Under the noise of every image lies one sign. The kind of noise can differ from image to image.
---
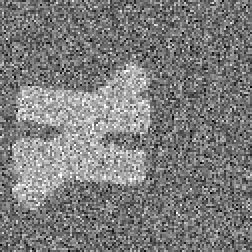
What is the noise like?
independent entries
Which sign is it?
not-equal sign
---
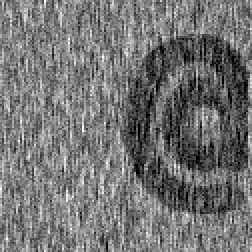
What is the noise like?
streaked along the columns
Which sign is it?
at sign
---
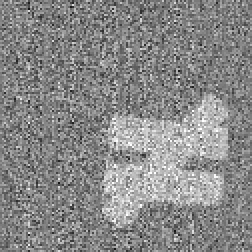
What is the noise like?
columns of uneven size
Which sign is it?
not-equal sign
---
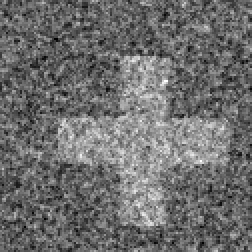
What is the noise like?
blotchy
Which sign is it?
plus sign
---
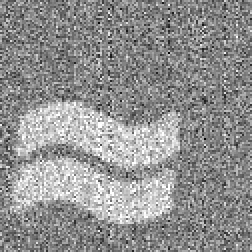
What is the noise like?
columns of uneven size
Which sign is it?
approximately sign
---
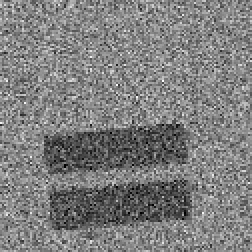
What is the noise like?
low rank plus noise
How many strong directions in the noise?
two
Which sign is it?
equals sign
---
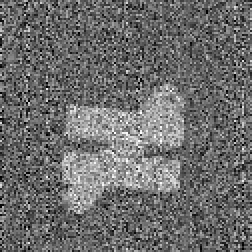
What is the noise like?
columns of uneven size
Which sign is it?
not-equal sign
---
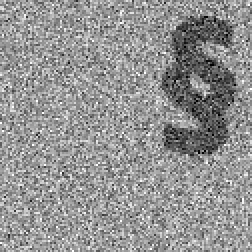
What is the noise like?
independent entries
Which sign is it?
section sign
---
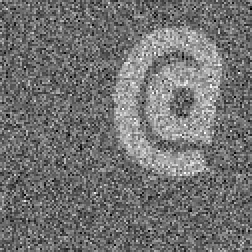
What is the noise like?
independent entries
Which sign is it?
at sign
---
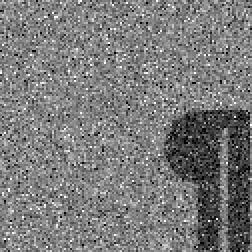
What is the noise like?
heavy tails
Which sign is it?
pilcrow
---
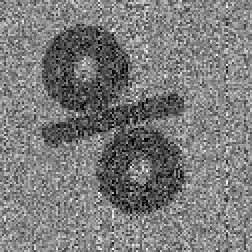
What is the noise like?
columns of uneven size
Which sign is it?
percent sign
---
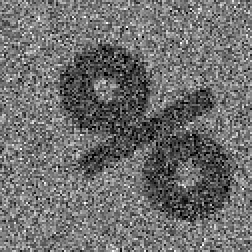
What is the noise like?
independent entries
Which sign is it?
percent sign
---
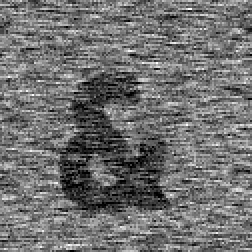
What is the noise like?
streaked along the rows
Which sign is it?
ampersand
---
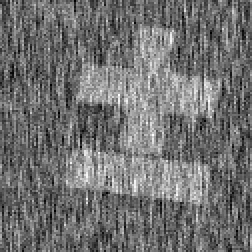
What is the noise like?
streaked along the columns
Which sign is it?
plus-minus sign
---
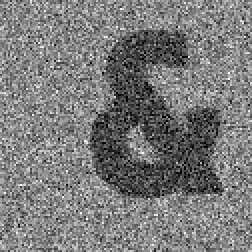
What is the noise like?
independent entries
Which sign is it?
ampersand
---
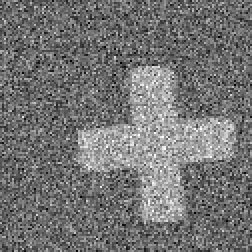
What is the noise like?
independent entries
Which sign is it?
plus sign
